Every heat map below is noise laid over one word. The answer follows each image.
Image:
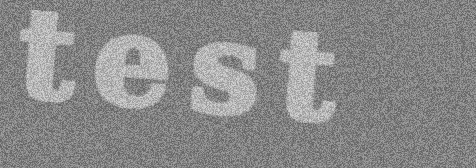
test
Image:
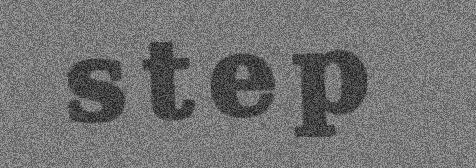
step
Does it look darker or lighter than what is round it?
darker
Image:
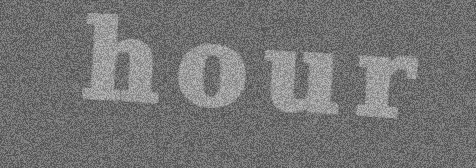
hour
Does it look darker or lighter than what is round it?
lighter
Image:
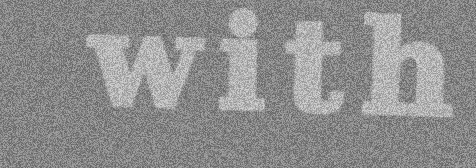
with
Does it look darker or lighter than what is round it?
lighter
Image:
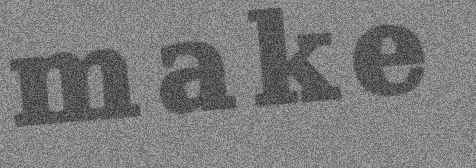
make
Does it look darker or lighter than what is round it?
darker
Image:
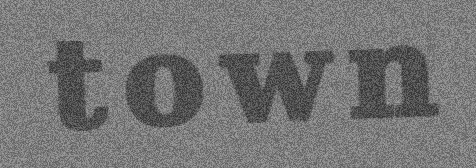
town
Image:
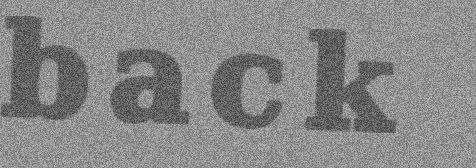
back
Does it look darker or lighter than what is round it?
darker
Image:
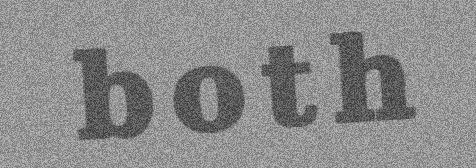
both
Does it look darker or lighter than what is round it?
darker
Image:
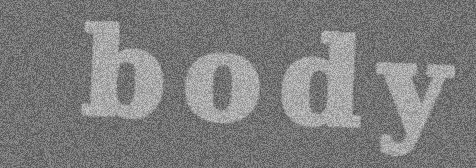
body
